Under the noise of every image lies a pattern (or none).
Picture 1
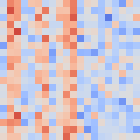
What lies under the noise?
bands of columns
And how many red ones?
3
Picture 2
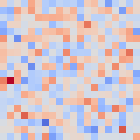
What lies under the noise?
only noise
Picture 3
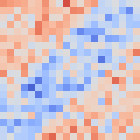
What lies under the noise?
a diagonal band
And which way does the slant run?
bottom left to top right
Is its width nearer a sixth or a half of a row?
a half
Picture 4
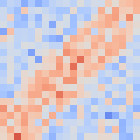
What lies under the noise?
a diagonal band
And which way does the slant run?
bottom left to top right
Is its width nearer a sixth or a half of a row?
a half
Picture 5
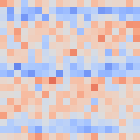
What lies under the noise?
bands of rows
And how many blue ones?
3
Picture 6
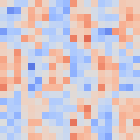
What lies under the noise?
a checkerboard
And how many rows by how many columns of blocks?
3 by 6
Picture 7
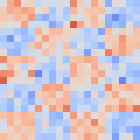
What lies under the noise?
a checkerboard
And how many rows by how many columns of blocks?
5 by 4
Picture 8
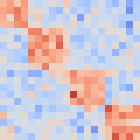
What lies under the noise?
blocks along the diagonal
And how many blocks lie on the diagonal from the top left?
4
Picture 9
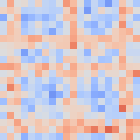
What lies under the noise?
bands of rows crossing bands of columns
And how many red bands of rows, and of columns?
3 and 3
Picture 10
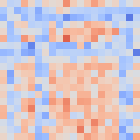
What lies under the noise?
bands of rows crossing bands of columns
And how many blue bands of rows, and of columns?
2 and 3
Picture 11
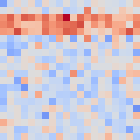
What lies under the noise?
one band of rows
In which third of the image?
top
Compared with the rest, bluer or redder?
redder
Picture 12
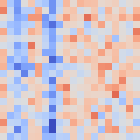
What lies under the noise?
bands of columns
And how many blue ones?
2
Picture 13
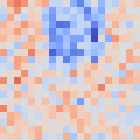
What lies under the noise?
one block
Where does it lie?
top middle
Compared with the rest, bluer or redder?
bluer
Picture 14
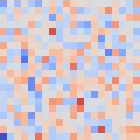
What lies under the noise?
only noise
